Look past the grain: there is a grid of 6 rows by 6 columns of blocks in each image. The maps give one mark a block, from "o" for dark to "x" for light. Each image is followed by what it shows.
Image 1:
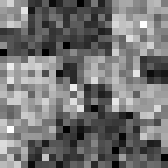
x o o o x x
o o o o x x
x x o x x o
x x x o x x
x x o o o x
x o o o o o
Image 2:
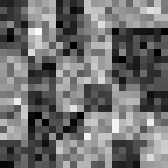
o x o x x x
o x o x o o
x o x x o o
x o x o x o
x o o x x x
o o x x o x
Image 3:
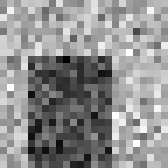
x x x x x x
x x x x x x
x o o o x x
x o o o x x
x o o o x x
x o o o x x
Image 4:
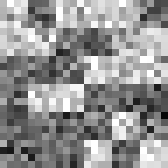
x o x x x o
x x o o x x
o o o x x x
o x x o o o
o o o o x o
o o o x o x
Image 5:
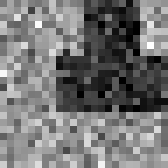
x x x o o x
x x x o o x
x x o o o o
x x o o o o
x x x x x x
x x x x x x
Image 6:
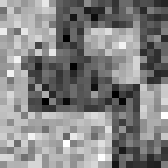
x x o o o o
x x o x x o
x o o o x o
x o o o o x
x x x x o x
x x x x o o
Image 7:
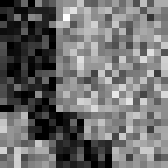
o o x x x x
o o x x x x
o o x x x x
o o x x x x
x o o x x x
x x o o x x
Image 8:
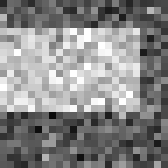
o o o o o o
x x x x x o
x x x x x o
x x x x x o
o o o o o o
o o o o o o
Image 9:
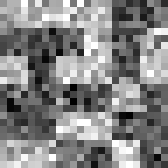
x x x x o o
o o o x o x
x o x x o x
o o o o x o
o o x x o o
x x o o x o
